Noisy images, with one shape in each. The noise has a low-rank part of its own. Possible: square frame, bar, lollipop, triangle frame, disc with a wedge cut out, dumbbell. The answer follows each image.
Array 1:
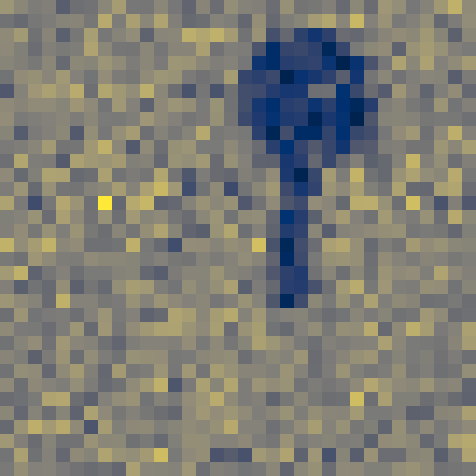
dark lollipop
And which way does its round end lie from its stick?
up
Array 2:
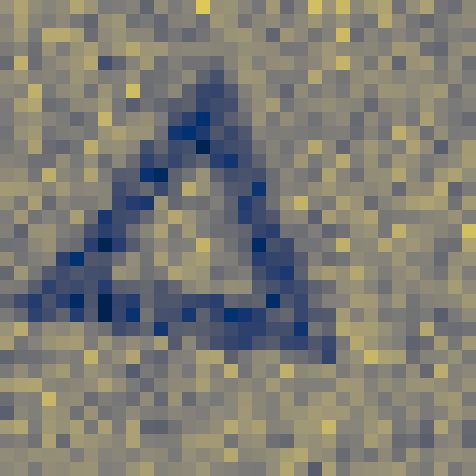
dark triangle frame
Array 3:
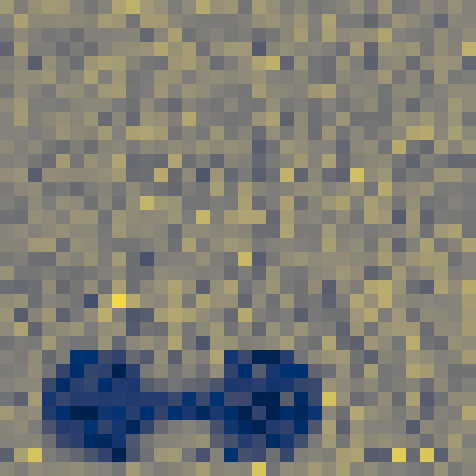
dark dumbbell
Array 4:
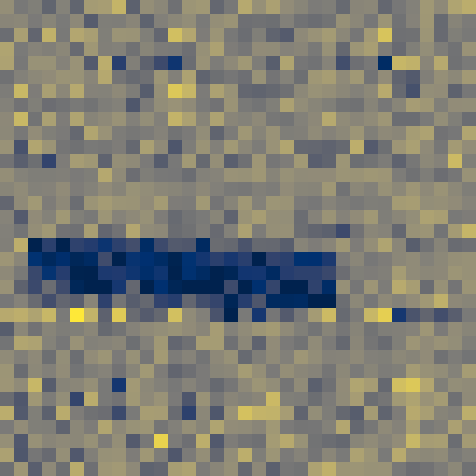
dark bar
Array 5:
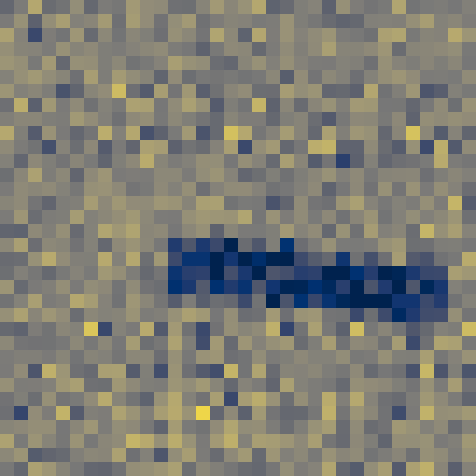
dark bar
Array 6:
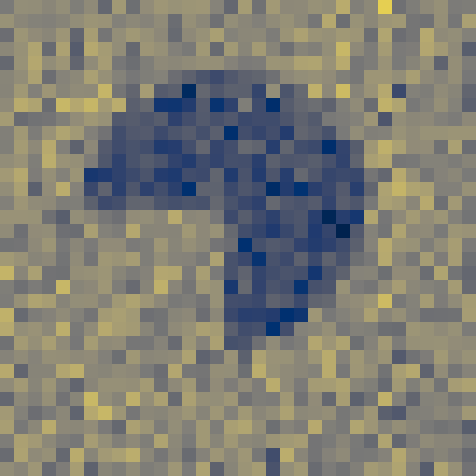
dark disc with a wedge cut out
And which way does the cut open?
down and left
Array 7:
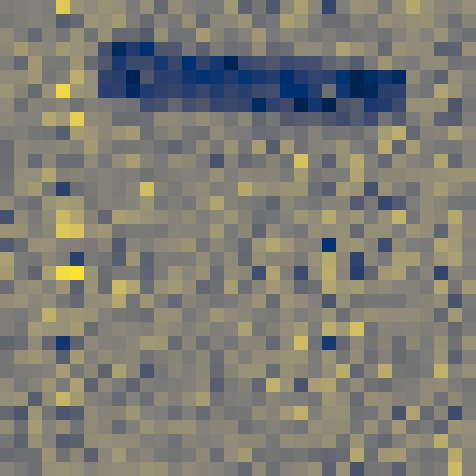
dark bar
